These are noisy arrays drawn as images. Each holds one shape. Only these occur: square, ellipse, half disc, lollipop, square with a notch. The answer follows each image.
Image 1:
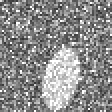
ellipse
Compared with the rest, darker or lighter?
lighter
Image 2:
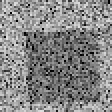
square
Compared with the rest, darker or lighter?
darker
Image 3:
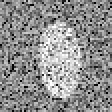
ellipse
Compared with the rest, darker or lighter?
lighter
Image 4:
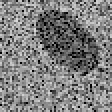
ellipse
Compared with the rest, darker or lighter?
darker
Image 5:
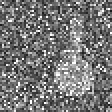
lollipop
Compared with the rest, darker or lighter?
lighter
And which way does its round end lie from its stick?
down
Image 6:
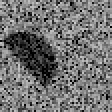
half disc
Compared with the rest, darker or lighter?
darker
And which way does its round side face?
up and right
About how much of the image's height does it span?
half
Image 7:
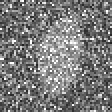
ellipse
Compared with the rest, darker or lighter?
lighter
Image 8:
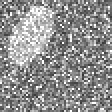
ellipse
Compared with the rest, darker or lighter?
lighter
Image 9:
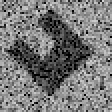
square with a notch
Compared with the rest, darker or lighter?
darker
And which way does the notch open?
up and left
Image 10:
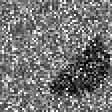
half disc
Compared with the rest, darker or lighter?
darker
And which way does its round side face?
down and right
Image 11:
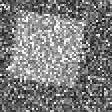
square
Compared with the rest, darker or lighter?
lighter
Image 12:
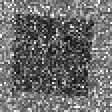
square
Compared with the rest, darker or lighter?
darker
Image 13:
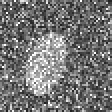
ellipse
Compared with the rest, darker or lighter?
lighter
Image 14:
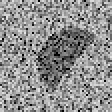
half disc
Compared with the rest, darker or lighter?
darker
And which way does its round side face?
up and left
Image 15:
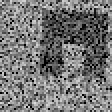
square with a notch
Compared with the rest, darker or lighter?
darker
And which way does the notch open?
down
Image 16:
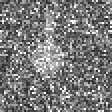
lollipop
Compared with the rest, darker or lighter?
lighter
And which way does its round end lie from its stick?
down
